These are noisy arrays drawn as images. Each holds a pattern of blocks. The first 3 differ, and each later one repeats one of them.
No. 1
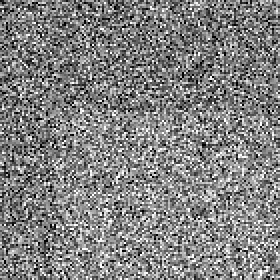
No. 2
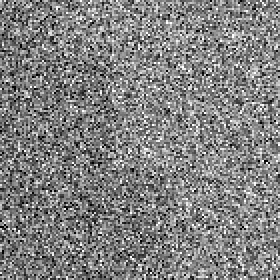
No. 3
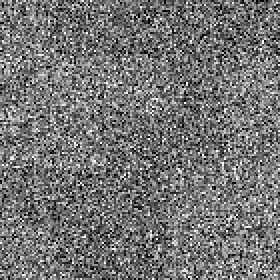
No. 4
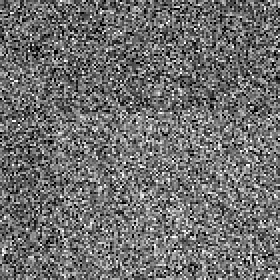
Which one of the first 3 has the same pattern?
1
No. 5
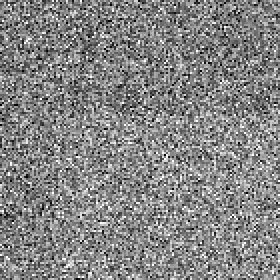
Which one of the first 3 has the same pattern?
1
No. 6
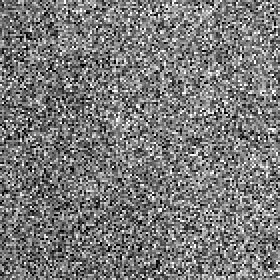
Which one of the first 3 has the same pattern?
2
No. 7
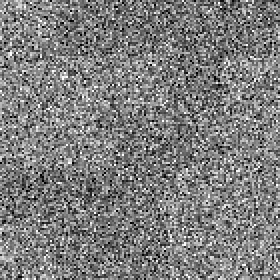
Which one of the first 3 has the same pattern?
3
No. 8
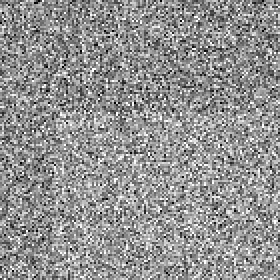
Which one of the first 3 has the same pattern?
1
